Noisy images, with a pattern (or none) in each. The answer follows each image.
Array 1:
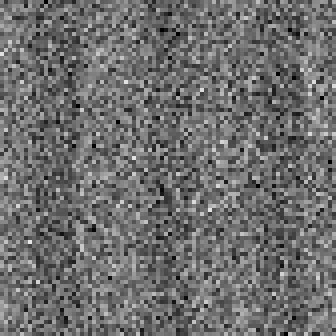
vertical stripes
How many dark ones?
3
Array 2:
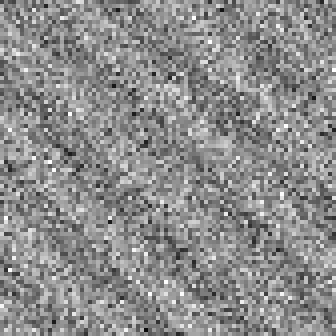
diagonal stripes
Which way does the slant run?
top left to bottom right
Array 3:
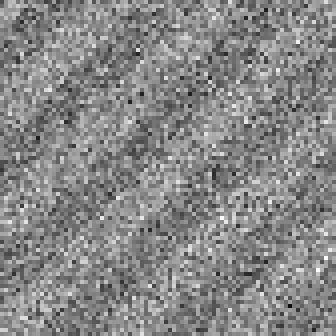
diagonal stripes
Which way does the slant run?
bottom left to top right
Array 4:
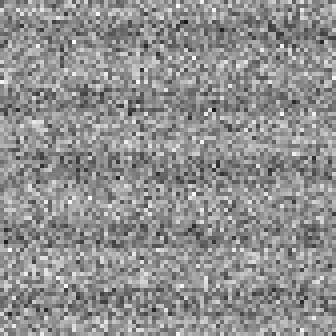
horizontal stripes
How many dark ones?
5
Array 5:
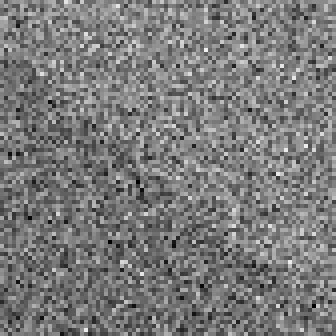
a sharp edge
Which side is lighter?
top right
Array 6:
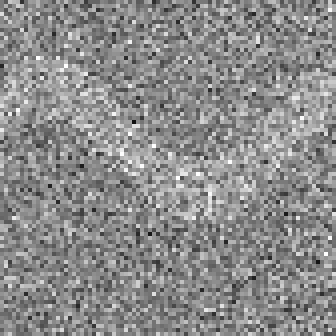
a wavy band
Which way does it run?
left to right
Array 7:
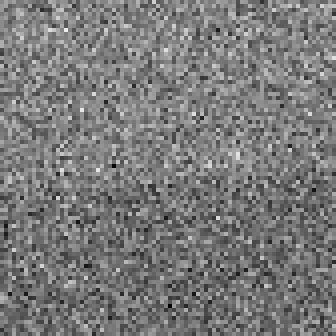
a sharp edge
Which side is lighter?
top
